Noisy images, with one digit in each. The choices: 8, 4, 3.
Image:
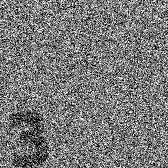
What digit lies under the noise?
3
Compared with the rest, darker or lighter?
darker
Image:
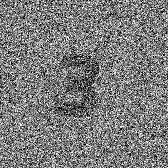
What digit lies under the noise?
3
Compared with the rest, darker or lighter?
darker
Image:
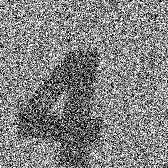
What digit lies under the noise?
4
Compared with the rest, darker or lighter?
darker
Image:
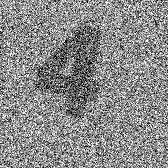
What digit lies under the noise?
4
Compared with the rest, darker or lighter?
darker
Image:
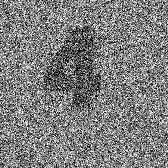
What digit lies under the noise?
4
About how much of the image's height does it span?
half
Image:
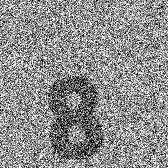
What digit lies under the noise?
8
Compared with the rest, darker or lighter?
darker
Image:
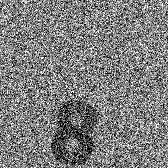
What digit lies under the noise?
8
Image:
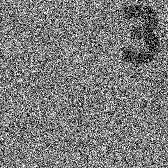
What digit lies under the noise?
3
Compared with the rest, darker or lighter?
darker
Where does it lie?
top right
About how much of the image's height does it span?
a third
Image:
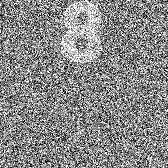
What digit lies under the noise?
8
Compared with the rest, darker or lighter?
lighter
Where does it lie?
top middle
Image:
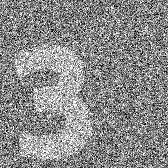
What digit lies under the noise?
3
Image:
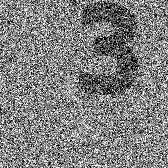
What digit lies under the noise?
3
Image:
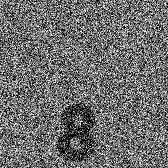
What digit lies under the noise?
8
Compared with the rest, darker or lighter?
darker
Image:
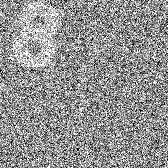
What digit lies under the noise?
8
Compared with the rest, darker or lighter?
lighter
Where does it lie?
top left
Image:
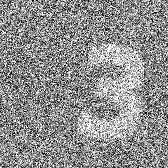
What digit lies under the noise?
3
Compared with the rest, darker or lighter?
lighter
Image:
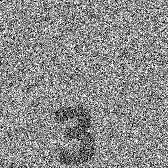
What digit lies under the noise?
3
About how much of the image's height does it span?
a third
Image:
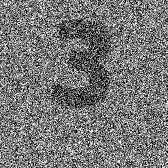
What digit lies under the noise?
3
